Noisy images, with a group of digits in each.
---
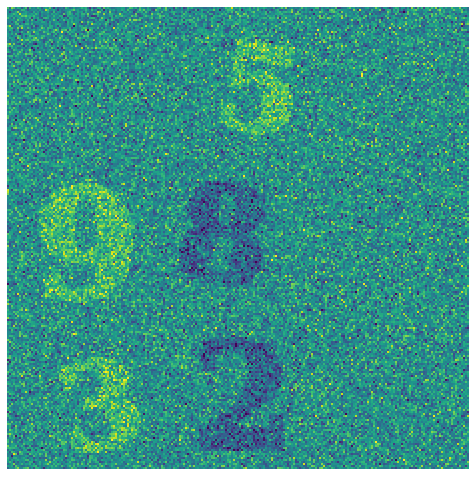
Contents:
top middle: light 5; middle left: light 9; centre: dark 8; bottom left: light 3; bottom middle: dark 2
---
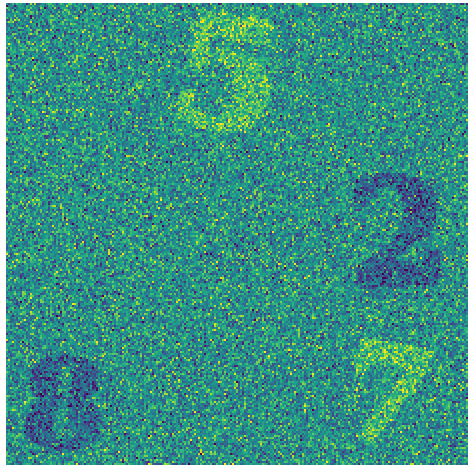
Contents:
top middle: light 5; middle right: dark 2; bottom left: dark 8; bottom right: light 7
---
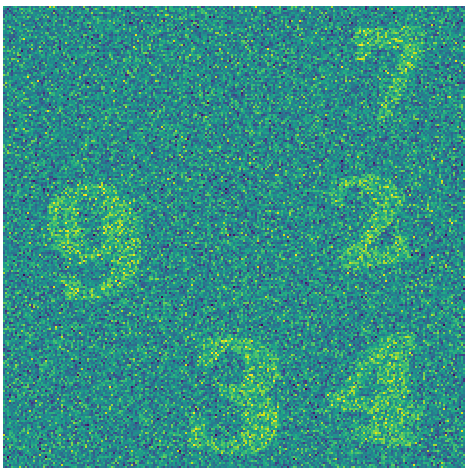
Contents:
top right: light 7; middle left: light 9; middle right: light 2; bottom middle: light 3; bottom right: light 4
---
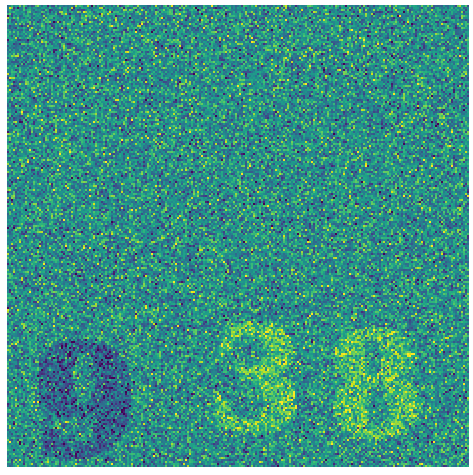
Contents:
bottom left: dark 9; bottom middle: light 3; bottom right: light 8
